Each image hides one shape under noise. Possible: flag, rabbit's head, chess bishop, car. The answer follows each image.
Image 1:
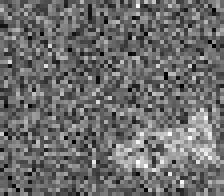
chess bishop
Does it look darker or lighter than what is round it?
lighter
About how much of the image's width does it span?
half
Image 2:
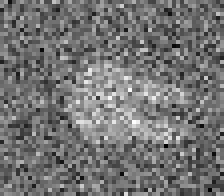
rabbit's head
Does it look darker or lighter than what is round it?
lighter
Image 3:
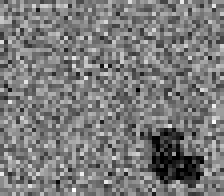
car
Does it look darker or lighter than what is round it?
darker
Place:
bottom right
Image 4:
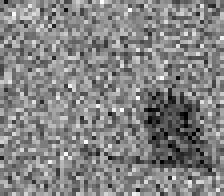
flag
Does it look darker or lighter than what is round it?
darker
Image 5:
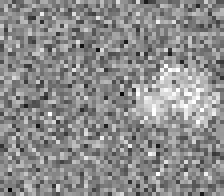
car
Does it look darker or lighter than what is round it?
lighter
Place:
middle right
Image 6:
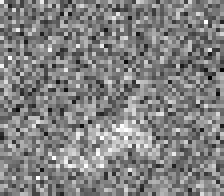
chess bishop
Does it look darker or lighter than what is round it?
lighter
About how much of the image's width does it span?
half
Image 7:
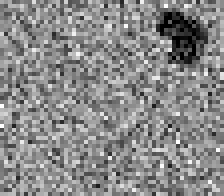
car
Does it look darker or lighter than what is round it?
darker
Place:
top right
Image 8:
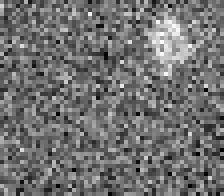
flag
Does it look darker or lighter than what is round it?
lighter
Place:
top right
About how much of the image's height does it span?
a third
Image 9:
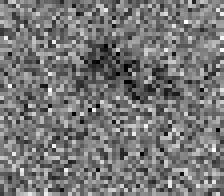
chess bishop
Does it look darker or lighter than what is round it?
darker
